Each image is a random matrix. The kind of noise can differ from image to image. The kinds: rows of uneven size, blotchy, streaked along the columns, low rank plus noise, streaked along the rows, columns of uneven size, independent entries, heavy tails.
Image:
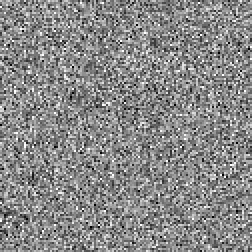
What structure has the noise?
independent entries
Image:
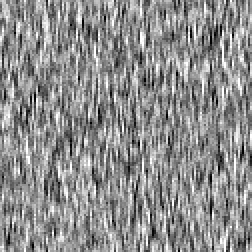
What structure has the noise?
streaked along the columns
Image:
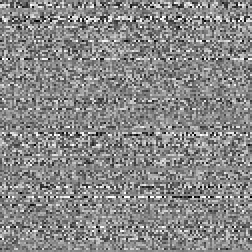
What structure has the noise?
rows of uneven size
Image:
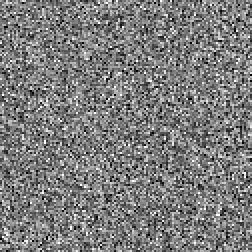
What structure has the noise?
independent entries
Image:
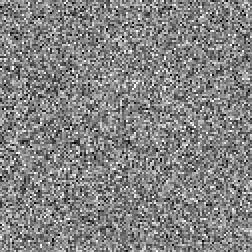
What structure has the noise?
independent entries
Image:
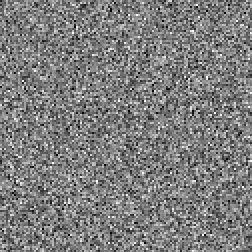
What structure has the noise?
independent entries
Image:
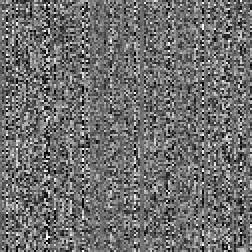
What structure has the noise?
columns of uneven size
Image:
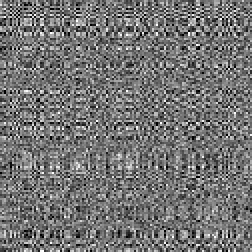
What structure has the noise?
low rank plus noise
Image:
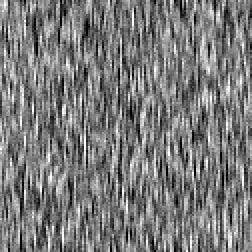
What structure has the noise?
streaked along the columns
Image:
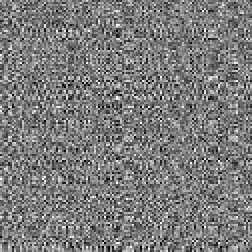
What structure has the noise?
low rank plus noise
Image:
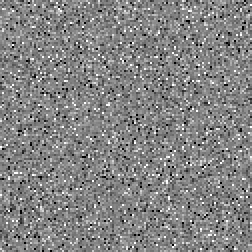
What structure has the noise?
heavy tails
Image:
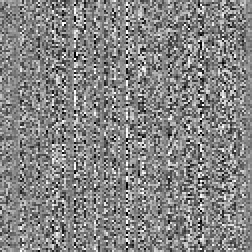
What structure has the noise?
columns of uneven size
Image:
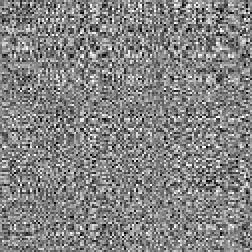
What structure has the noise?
low rank plus noise
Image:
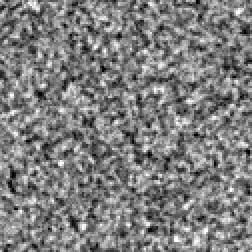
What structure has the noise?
blotchy
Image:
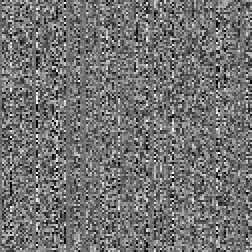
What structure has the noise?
columns of uneven size
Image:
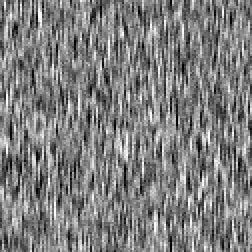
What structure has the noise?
streaked along the columns
